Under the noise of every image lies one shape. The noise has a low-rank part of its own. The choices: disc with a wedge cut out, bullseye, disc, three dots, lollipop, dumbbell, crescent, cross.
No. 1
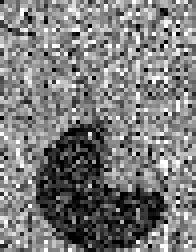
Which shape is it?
disc with a wedge cut out
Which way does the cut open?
up and right
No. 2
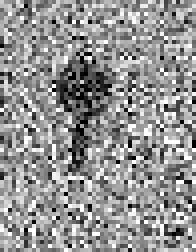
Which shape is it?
lollipop
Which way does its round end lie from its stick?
up
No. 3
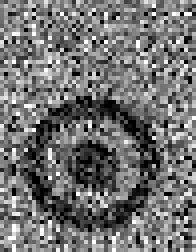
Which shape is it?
bullseye
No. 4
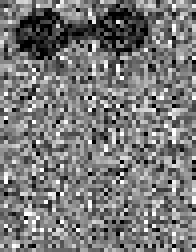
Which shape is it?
dumbbell
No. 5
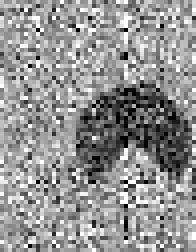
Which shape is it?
disc with a wedge cut out
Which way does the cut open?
down
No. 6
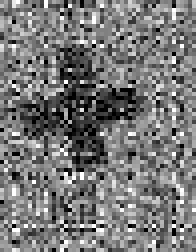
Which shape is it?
cross
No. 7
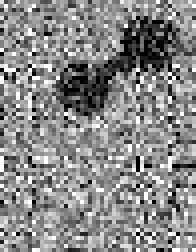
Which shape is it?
dumbbell
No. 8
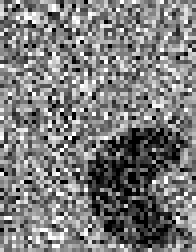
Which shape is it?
disc with a wedge cut out
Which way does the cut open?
right
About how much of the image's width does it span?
half
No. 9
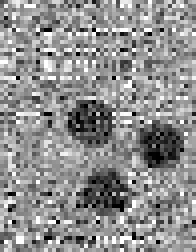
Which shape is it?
three dots
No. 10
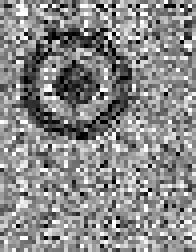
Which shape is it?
bullseye
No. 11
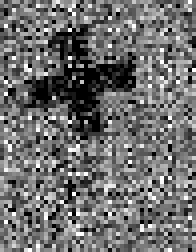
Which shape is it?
cross
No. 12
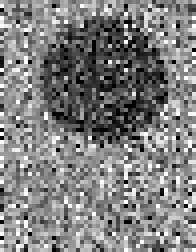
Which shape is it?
disc
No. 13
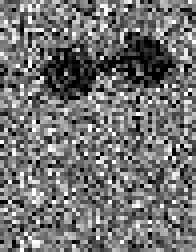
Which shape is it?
dumbbell
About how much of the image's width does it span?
two thirds
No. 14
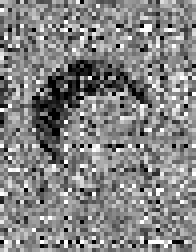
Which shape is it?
crescent
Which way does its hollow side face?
down and right
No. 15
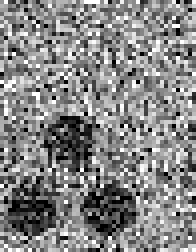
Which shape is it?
three dots
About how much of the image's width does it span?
two thirds
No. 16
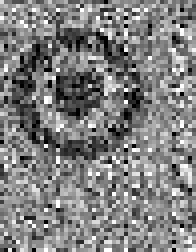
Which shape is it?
bullseye
